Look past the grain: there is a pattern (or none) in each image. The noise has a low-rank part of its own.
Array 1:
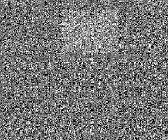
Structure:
one block
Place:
top middle
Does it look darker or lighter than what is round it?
lighter
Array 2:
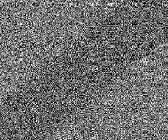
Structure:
a diagonal band
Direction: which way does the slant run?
bottom left to top right
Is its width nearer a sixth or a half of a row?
a half
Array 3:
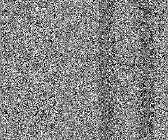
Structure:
bands of columns
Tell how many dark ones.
2
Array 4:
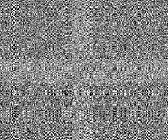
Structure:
bands of rows crossing bands of columns
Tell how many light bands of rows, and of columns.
1 and 1
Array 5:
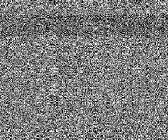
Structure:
one band of rows
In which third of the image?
top
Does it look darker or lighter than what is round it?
darker
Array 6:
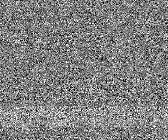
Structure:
one band of rows
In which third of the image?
bottom
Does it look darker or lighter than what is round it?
lighter
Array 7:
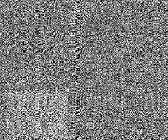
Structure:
one block
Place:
bottom left
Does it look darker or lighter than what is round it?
lighter
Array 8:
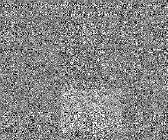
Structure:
one block
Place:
bottom middle
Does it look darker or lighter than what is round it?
lighter
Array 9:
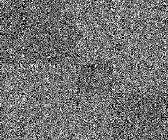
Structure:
blocks along the diagonal
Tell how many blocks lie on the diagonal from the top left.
3
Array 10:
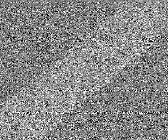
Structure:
a diagonal band
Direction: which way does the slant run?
bottom left to top right
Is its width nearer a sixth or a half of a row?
a half
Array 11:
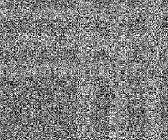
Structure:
bands of rows crossing bands of columns
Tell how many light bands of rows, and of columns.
3 and 3
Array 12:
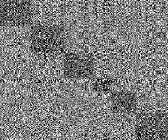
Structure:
blocks along the diagonal
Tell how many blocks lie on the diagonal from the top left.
6
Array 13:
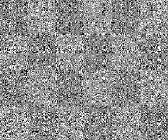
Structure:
a checkerboard
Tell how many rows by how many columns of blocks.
4 by 6
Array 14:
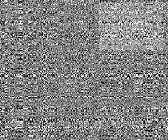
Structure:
one block
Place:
top right
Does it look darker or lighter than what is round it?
lighter
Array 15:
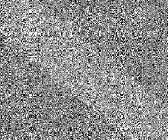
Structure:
a diagonal band
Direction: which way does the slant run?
top left to bottom right
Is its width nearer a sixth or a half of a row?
a half
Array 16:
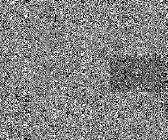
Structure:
one block
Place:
middle right
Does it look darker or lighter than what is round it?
darker
